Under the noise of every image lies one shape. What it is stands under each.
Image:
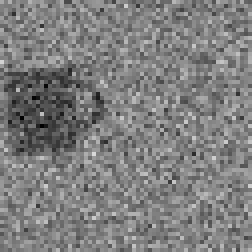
cup
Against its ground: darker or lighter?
darker
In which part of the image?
middle left
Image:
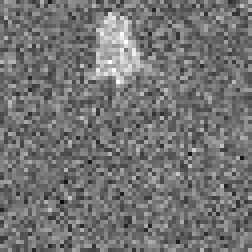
bell
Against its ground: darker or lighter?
lighter
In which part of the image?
top middle
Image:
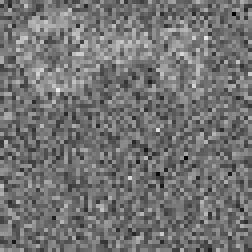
key
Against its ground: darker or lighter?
lighter
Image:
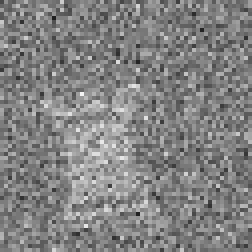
chess rook
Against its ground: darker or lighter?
lighter
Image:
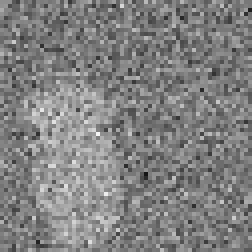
footprint
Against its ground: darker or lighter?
lighter
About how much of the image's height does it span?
two thirds
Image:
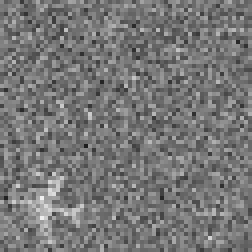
airplane
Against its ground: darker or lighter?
lighter
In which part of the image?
bottom left
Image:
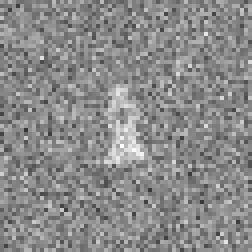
chess bishop
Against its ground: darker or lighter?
lighter
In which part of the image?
centre
